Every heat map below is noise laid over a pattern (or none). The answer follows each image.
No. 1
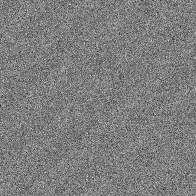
diagonal stripes
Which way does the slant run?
bottom left to top right
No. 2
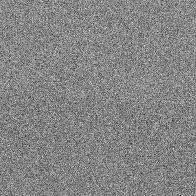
a sharp edge
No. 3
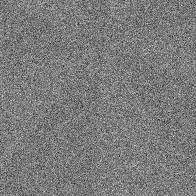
spokes from one point
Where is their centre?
top middle
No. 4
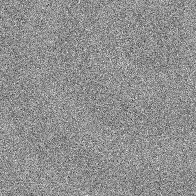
rings round one point
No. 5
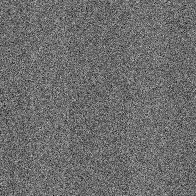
vertical stripes
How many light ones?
2
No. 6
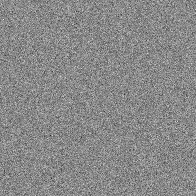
only noise
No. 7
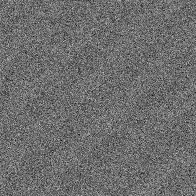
diagonal stripes
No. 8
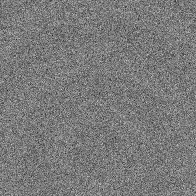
rings round one point
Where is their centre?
bottom middle
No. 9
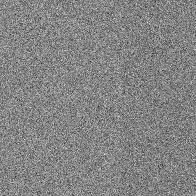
a sharp edge
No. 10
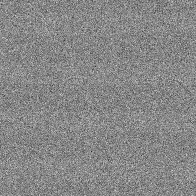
horizontal stripes
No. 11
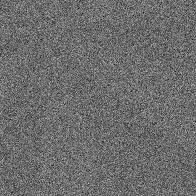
spokes from one point
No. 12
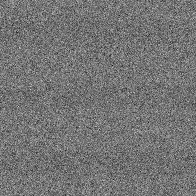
horizontal stripes
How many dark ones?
3
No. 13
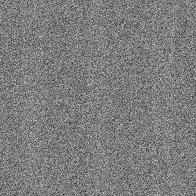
vertical stripes
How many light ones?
3
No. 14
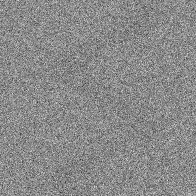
a wavy band
